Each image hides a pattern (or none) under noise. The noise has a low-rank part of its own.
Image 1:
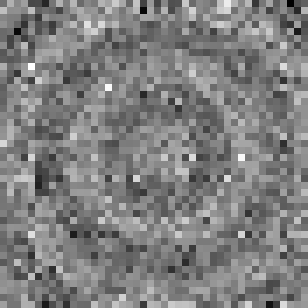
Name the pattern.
rings round one point
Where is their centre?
centre
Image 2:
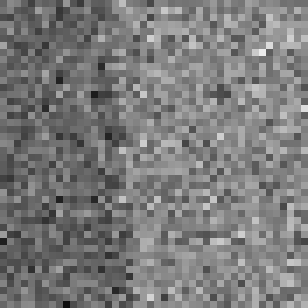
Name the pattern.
a sharp edge
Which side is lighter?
right
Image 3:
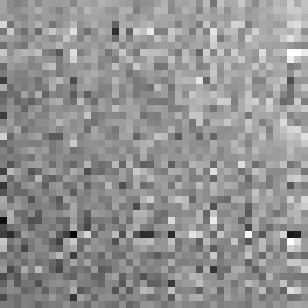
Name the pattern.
a smooth slope
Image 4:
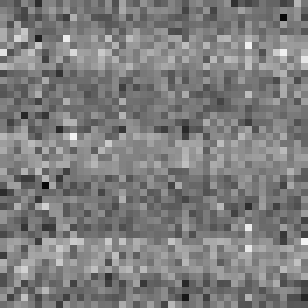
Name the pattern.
horizontal stripes
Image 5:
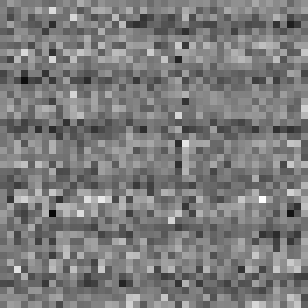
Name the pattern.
horizontal stripes
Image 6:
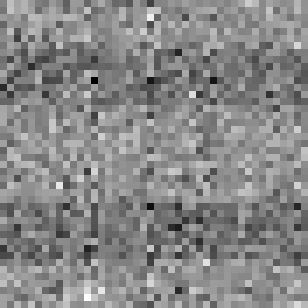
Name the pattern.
horizontal stripes
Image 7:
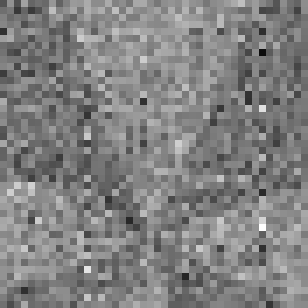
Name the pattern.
spokes from one point
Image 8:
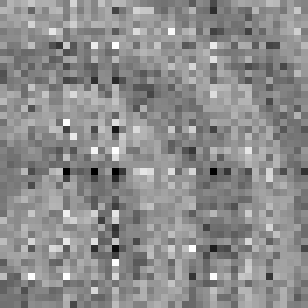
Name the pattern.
rings round one point
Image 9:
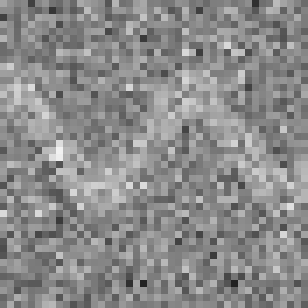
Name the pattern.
a wavy band
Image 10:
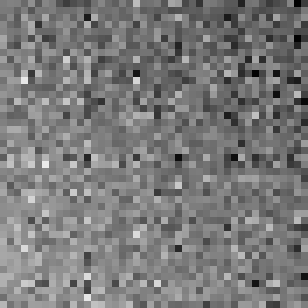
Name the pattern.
a smooth slope
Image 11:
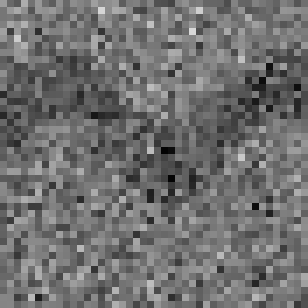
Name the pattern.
a wavy band
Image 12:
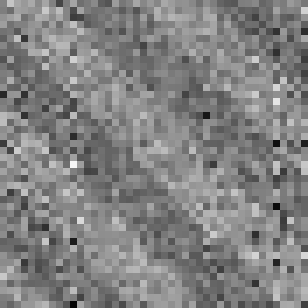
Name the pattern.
diagonal stripes
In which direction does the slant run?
top left to bottom right
